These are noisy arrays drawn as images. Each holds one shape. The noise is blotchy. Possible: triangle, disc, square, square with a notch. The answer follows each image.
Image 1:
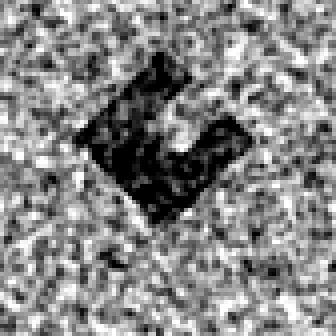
square with a notch
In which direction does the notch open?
up and right
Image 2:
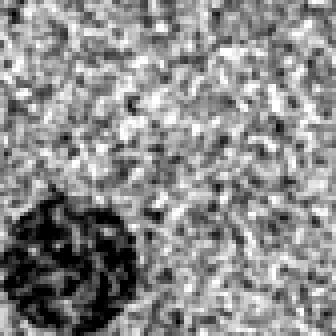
disc
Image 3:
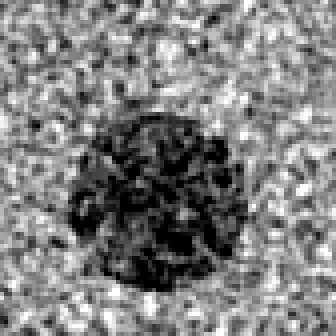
disc
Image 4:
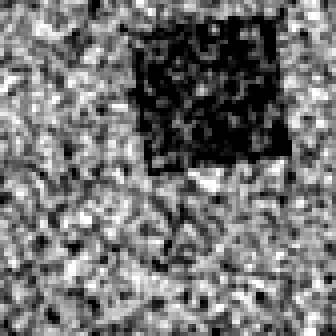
square
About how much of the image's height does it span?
half
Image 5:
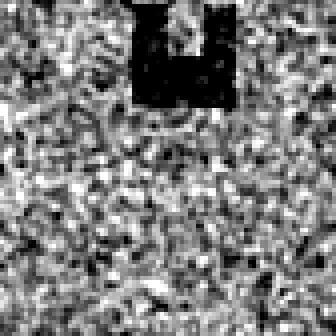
square with a notch
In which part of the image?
top middle
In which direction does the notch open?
up
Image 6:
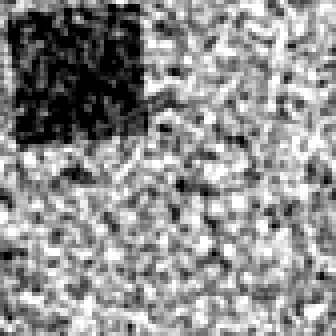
square
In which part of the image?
top left
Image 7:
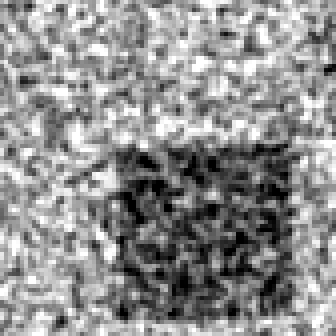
square
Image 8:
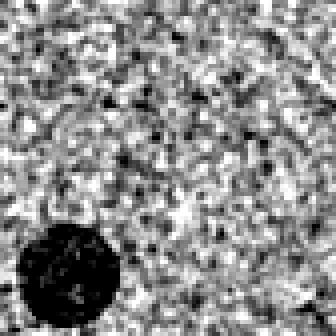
disc
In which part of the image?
bottom left
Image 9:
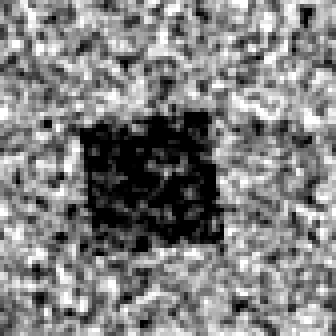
square
